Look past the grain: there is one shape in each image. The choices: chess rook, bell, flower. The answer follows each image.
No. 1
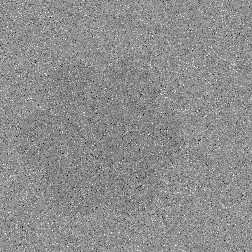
dark flower
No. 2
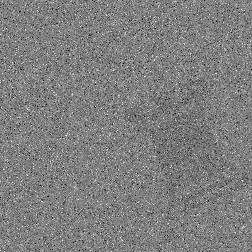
dark chess rook
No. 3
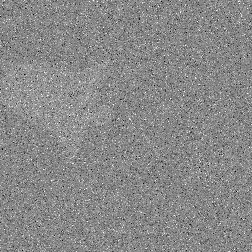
light bell, middle left
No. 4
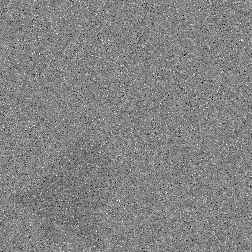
dark bell, bottom left
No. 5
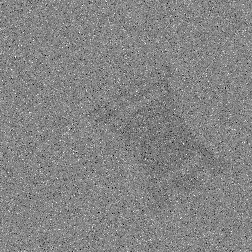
dark chess rook
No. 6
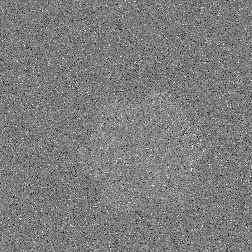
light flower
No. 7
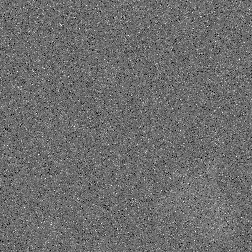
light bell, bottom right
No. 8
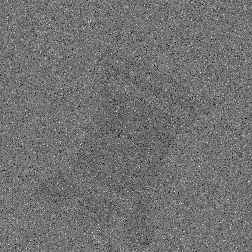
dark chess rook
